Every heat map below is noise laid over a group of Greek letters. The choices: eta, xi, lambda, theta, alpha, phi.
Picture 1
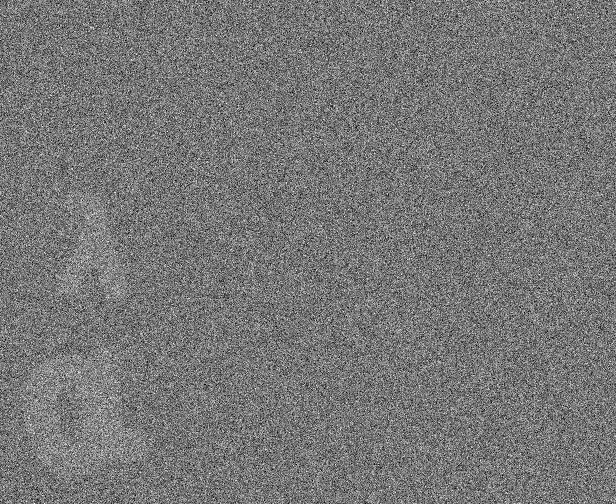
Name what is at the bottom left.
alpha
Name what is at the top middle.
nothing
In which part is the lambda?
middle left
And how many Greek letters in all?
2
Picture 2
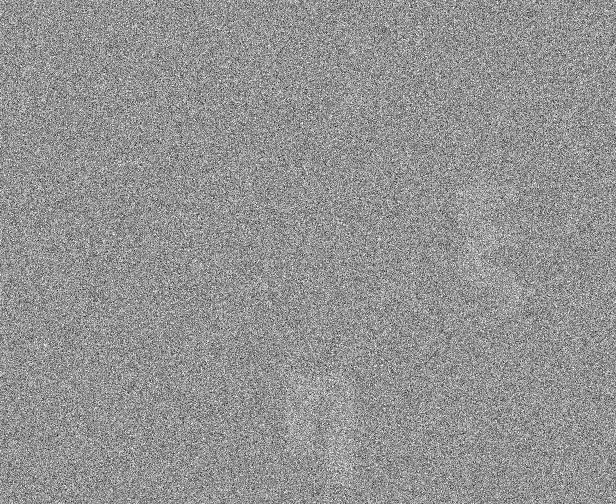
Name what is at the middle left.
nothing
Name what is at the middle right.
xi
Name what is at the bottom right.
nothing
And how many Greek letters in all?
2
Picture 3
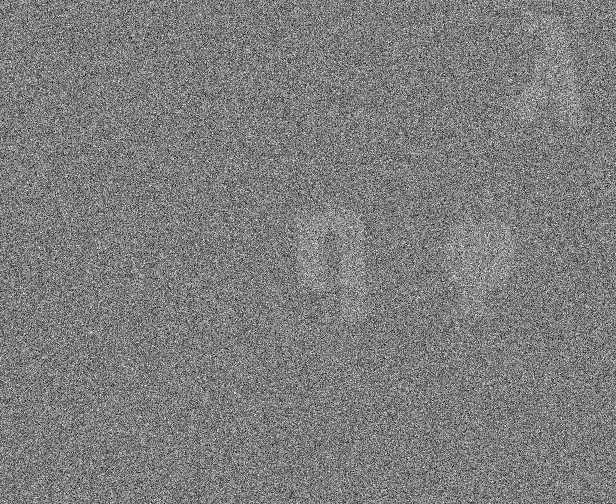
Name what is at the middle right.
phi
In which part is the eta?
centre
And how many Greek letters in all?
3
